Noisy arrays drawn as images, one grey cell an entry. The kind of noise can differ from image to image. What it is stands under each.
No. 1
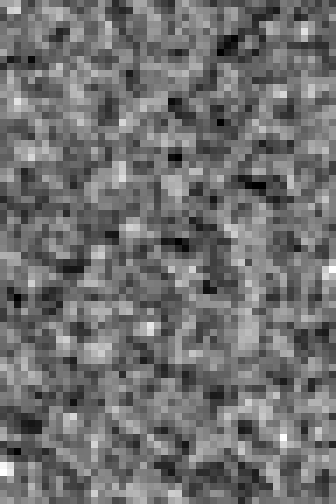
blotchy
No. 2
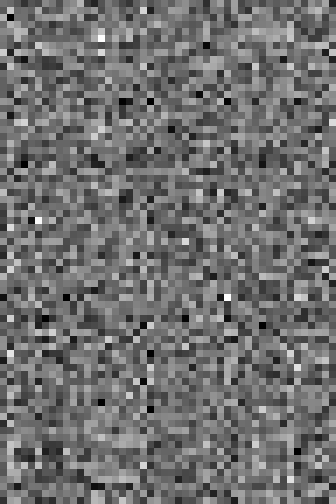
low rank plus noise
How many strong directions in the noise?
three or four
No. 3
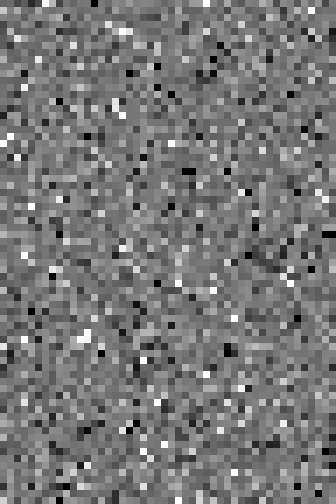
heavy tails
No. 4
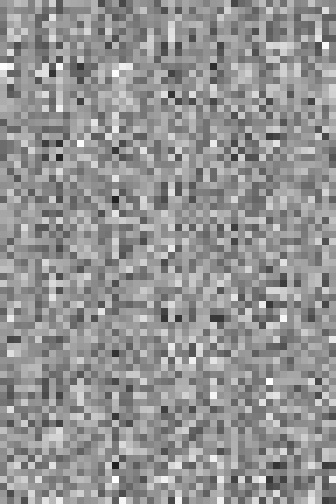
low rank plus noise
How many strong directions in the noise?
three or four
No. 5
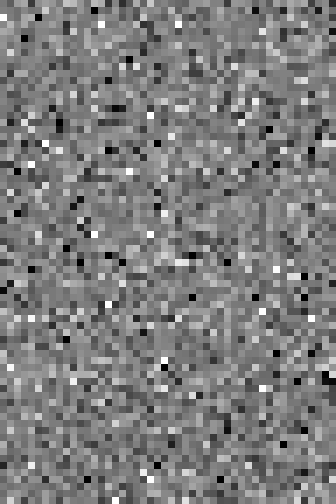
heavy tails
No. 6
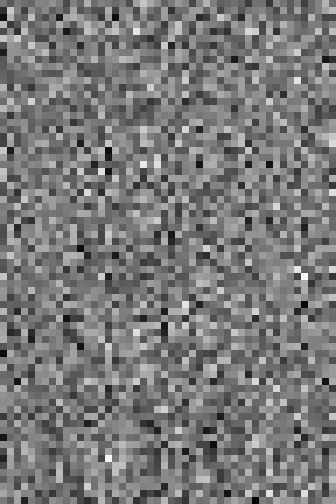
low rank plus noise
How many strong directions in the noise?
three or four
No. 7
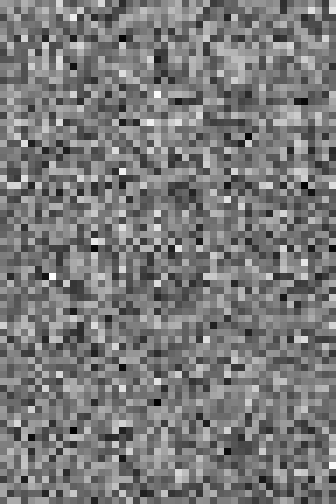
low rank plus noise
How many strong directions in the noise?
five to eight
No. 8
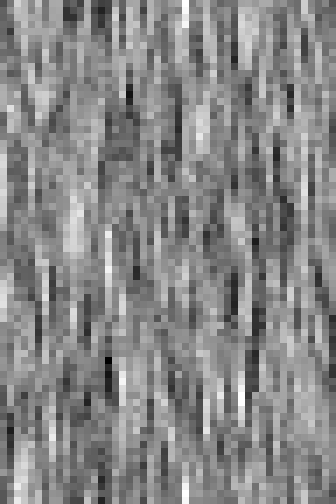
streaked along the columns
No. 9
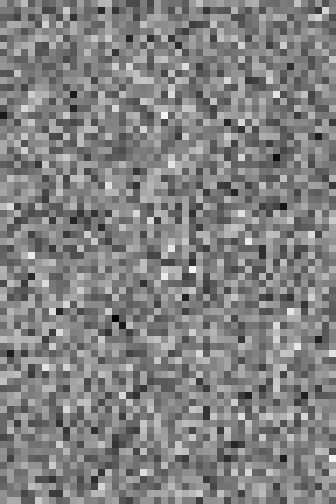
independent entries
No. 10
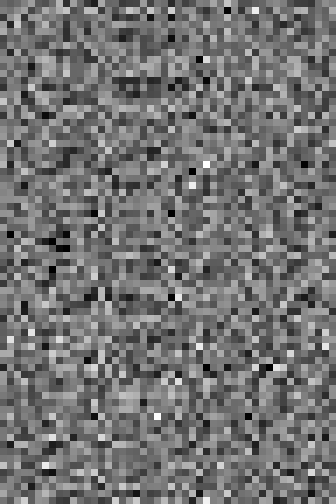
low rank plus noise
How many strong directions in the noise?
three or four
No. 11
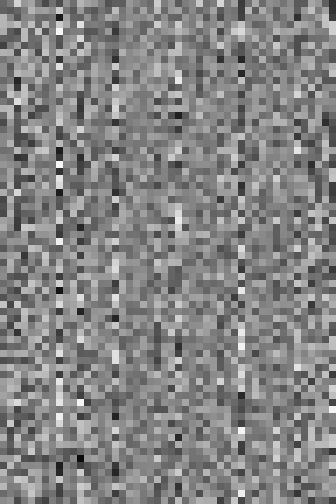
columns of uneven size
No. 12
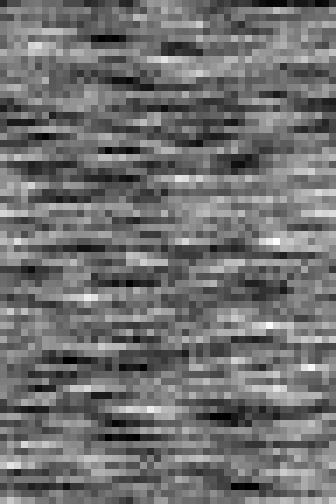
streaked along the rows
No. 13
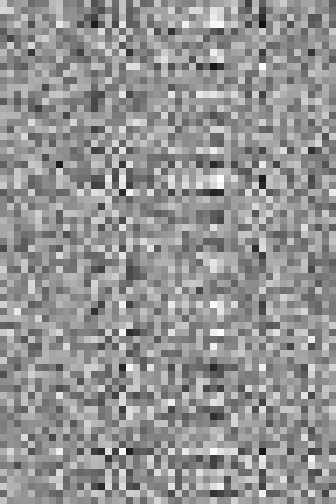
low rank plus noise
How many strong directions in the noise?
one
